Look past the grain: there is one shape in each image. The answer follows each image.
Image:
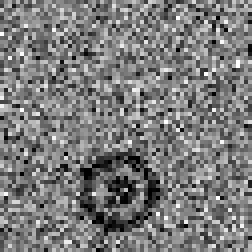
bullseye
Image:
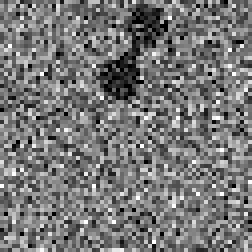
dumbbell
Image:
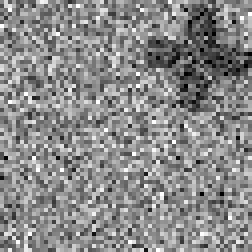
cross
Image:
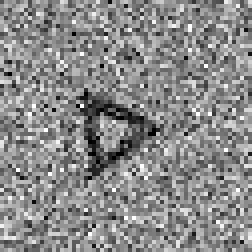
triangle frame
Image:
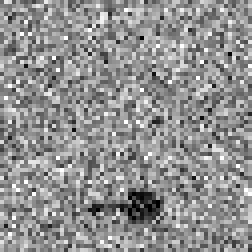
lollipop
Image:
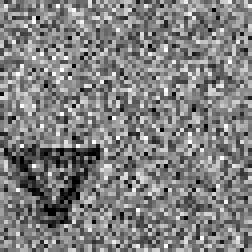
triangle frame
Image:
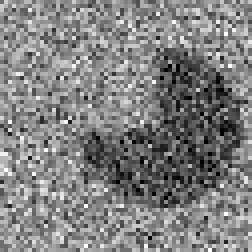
disc with a wedge cut out
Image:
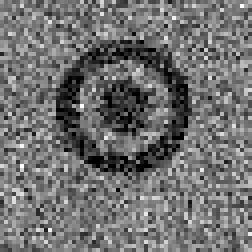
bullseye
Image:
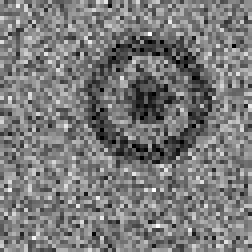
bullseye
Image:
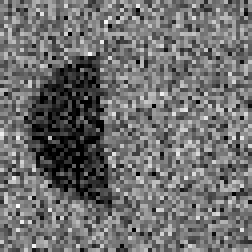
half disc
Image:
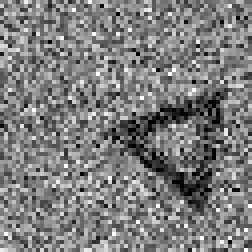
triangle frame
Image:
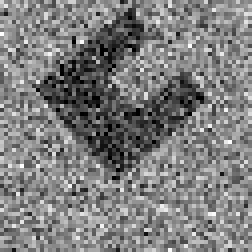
square with a notch
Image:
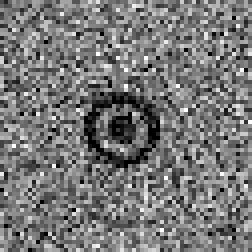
bullseye
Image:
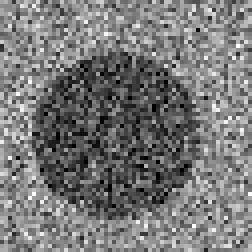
disc
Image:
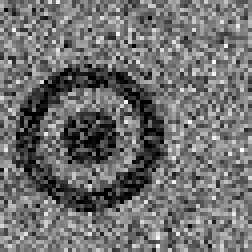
bullseye
